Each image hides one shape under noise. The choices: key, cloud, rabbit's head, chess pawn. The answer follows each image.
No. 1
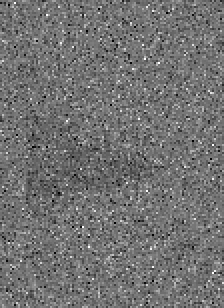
chess pawn
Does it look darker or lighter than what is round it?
darker
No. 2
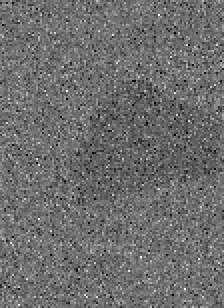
cloud
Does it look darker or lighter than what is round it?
darker
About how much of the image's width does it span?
two thirds
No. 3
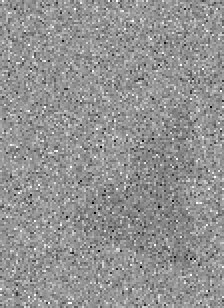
chess pawn
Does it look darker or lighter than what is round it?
darker
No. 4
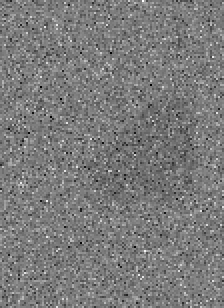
cloud
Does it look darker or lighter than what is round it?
darker
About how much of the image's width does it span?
half
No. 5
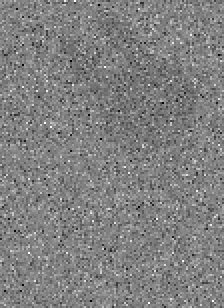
rabbit's head
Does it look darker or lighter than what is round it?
darker
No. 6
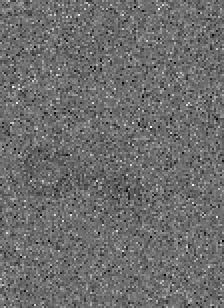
key
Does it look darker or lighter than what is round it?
darker
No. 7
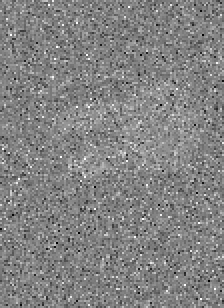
rabbit's head
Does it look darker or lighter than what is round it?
lighter
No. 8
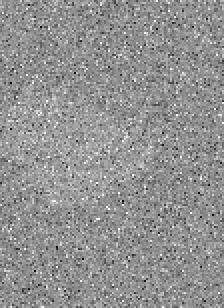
cloud
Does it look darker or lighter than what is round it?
lighter
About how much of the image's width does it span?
two thirds
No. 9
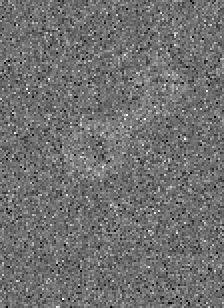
key
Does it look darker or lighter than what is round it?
lighter
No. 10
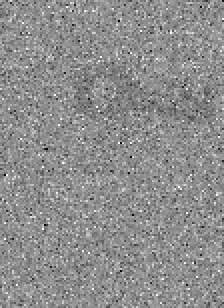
key
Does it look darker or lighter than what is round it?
darker
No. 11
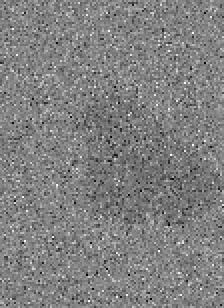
cloud
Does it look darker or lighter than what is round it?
darker
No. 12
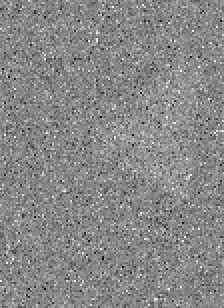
chess pawn
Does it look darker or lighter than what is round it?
lighter
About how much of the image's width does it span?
half
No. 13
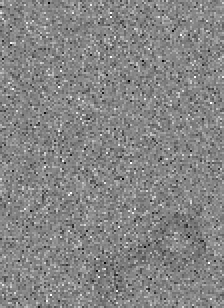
key
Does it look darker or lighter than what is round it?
darker
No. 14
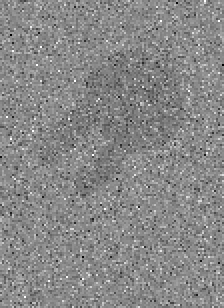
rabbit's head
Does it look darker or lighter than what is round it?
darker
